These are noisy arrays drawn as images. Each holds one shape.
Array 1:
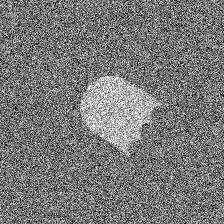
ghost
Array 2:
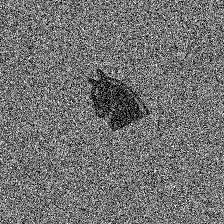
chess knight
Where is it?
centre
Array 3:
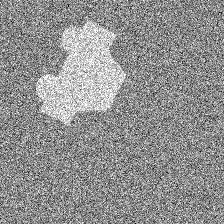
car
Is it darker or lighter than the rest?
lighter
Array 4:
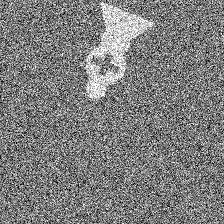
chess bishop
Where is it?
top middle
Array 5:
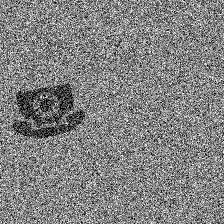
telephone
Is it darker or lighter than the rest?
darker
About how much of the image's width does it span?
a third
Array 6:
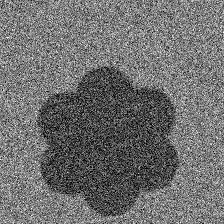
flower
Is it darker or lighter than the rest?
darker
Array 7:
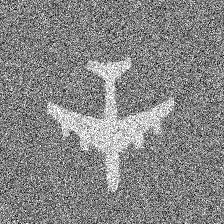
airplane
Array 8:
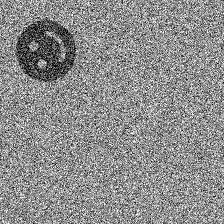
smiling face
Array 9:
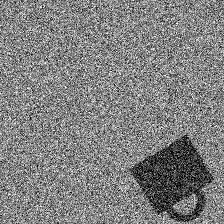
cup
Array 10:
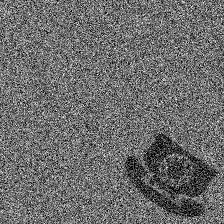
telephone
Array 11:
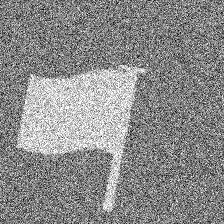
flag
